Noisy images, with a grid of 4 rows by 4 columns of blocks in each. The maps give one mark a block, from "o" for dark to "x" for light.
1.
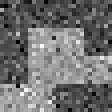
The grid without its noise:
oooo
oxxo
oxxx
xxoo
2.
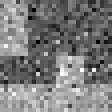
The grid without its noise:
xooo
xooo
ooxo
xxxx
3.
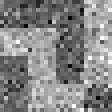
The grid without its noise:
ooox
xxox
oxox
oxxo
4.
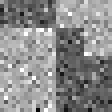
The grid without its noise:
ooxx
xxox
xxoo
xxoo
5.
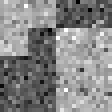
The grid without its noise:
xxoo
xoxx
ooxx
ooxx
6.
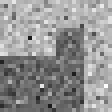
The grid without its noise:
xxxx
xxox
ooox
ooox
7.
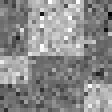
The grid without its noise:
oxxo
oxxo
xooo
ooox
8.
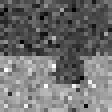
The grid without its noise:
oooo
oooo
xxox
xxxx
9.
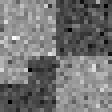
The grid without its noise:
xxoo
xxoo
xoxx
ooxx
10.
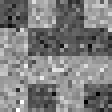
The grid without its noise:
oxox
xooo
xxxx
xoxo
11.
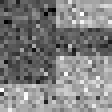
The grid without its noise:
ooxx
oooo
ooxx
xxxx
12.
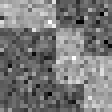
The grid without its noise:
xxoo
ooxo
ooxx
ooox
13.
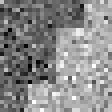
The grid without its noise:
ooox
ooxx
ooxx
oxxx
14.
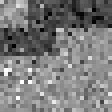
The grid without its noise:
xooo
ooxx
xxxx
xxxx
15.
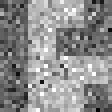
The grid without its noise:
oxxo
oxoo
oxxx
oxxo
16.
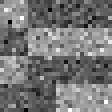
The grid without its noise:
xooo
oxxx
xooo
ooxx
